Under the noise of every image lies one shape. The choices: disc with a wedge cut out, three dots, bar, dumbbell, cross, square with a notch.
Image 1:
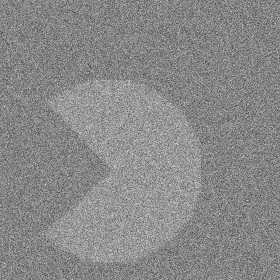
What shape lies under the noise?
disc with a wedge cut out
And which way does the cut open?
left
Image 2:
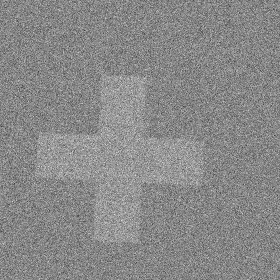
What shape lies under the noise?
cross
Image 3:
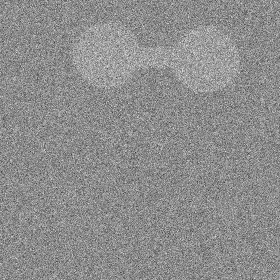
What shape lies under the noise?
dumbbell
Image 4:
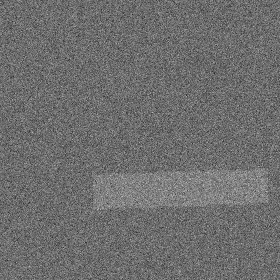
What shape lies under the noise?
bar
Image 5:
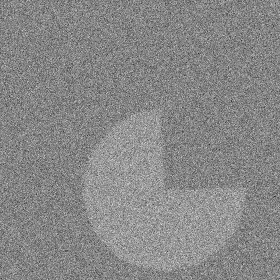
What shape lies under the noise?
disc with a wedge cut out
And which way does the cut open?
up and right
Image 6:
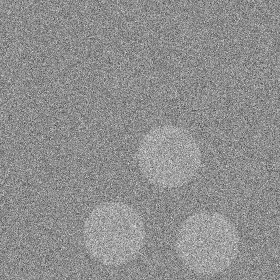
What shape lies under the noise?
three dots
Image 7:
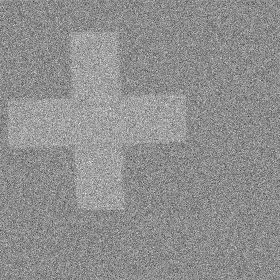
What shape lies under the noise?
cross
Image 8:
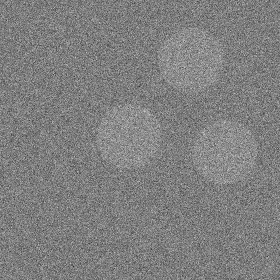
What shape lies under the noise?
three dots
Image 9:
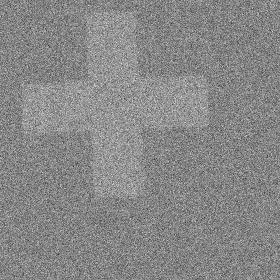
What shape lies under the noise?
cross
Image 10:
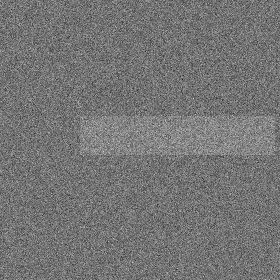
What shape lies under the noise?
bar
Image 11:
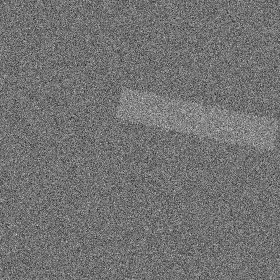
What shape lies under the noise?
bar
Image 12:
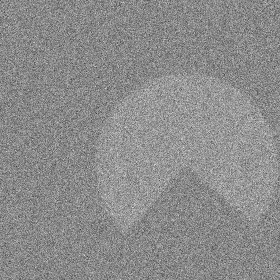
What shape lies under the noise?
disc with a wedge cut out
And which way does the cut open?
down
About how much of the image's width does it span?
two thirds
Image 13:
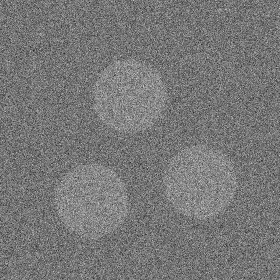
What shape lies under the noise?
three dots
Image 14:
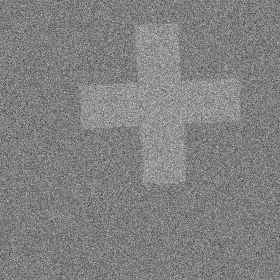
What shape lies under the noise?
cross
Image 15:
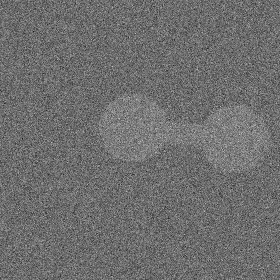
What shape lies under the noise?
dumbbell
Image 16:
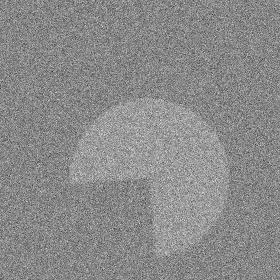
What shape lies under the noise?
disc with a wedge cut out
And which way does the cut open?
down and left
